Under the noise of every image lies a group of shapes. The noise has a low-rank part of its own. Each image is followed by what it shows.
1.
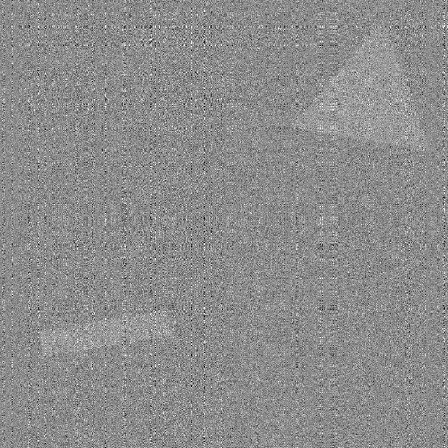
top right: light triangle; bottom left: light bar
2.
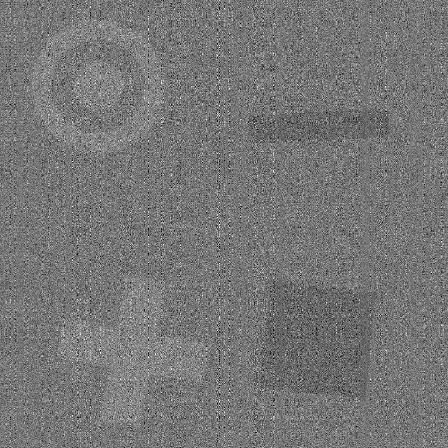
top left: light bullseye; top right: dark bar; bottom left: light cross; bottom right: dark square
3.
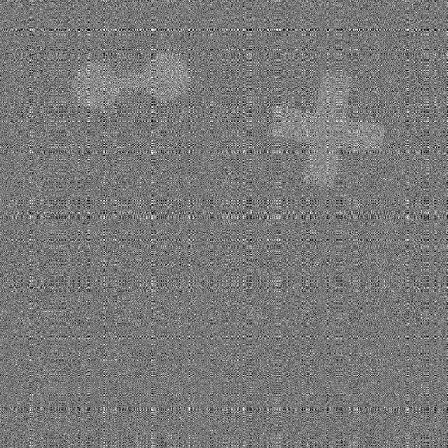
top left: light dumbbell; top right: light cross
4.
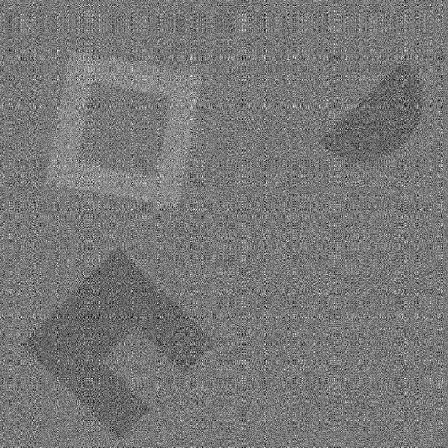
top left: light square frame; top right: dark half disc; bottom left: dark square with a notch
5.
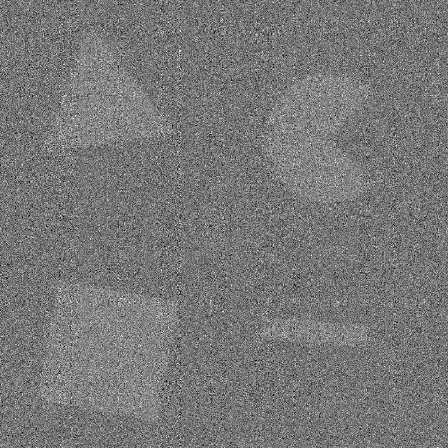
top left: light triangle; top right: light disc with a wedge cut out; bottom left: light square; bottom right: light bar
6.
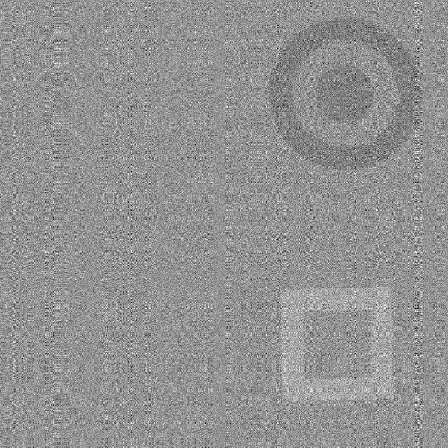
top right: dark bullseye; bottom right: light square frame
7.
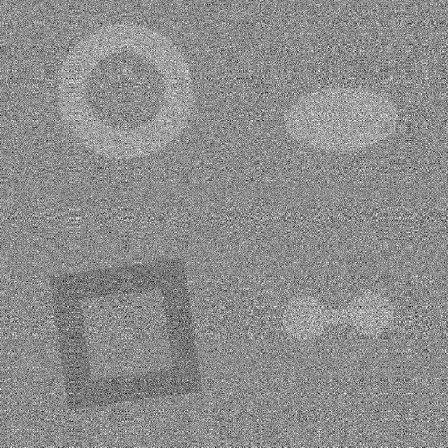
top left: light ring; top right: light ellipse; bottom left: dark square frame; bottom right: light dumbbell
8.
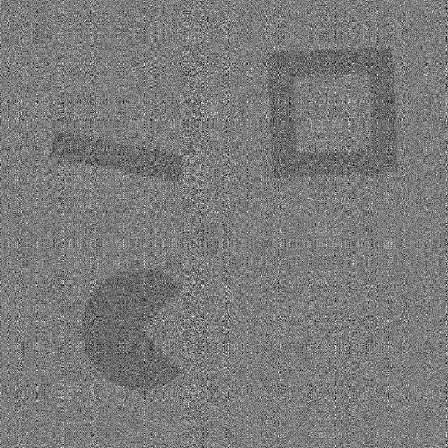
top left: dark bar; top right: dark square frame; bottom left: dark disc with a wedge cut out
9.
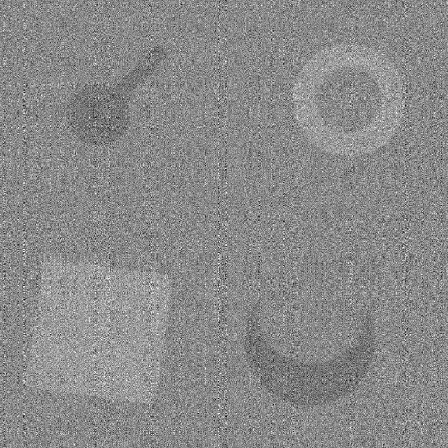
top left: dark lollipop; top right: light ring; bottom left: light square; bottom right: dark crescent
